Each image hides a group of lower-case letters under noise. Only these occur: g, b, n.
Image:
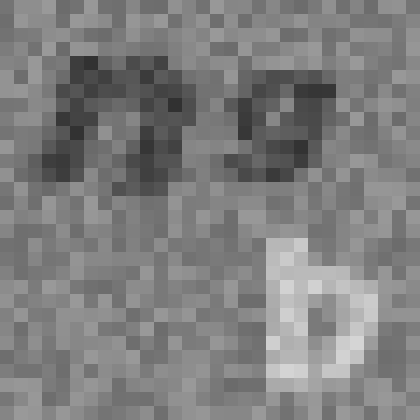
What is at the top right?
g
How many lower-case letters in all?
3
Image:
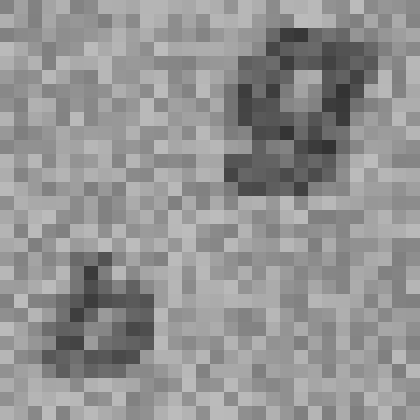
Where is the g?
top right
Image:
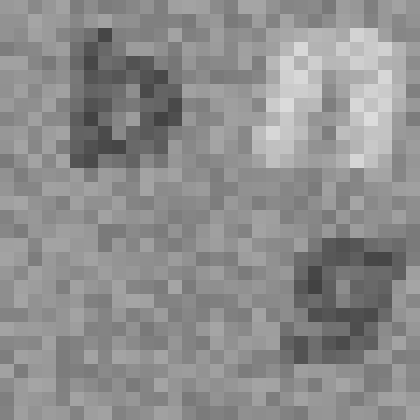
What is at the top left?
b
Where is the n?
top right
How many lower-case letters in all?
3
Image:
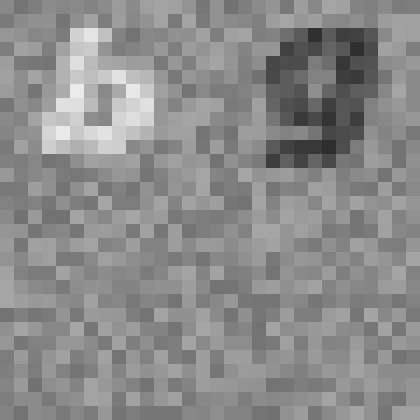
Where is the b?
top left
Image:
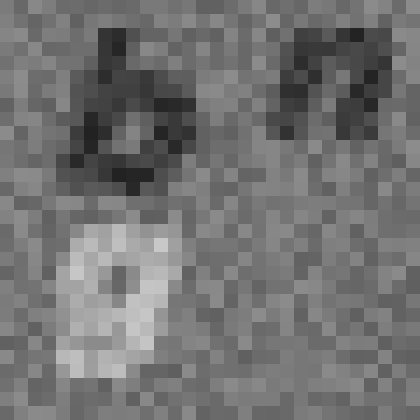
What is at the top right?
n
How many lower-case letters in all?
3
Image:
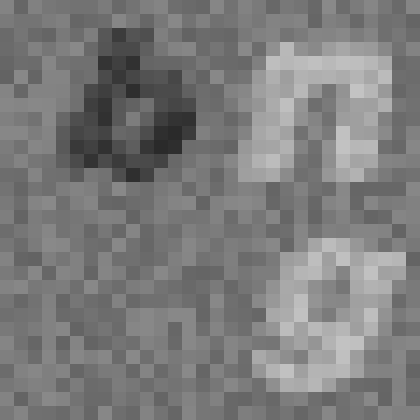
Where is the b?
top left
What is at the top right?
n
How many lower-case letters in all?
3
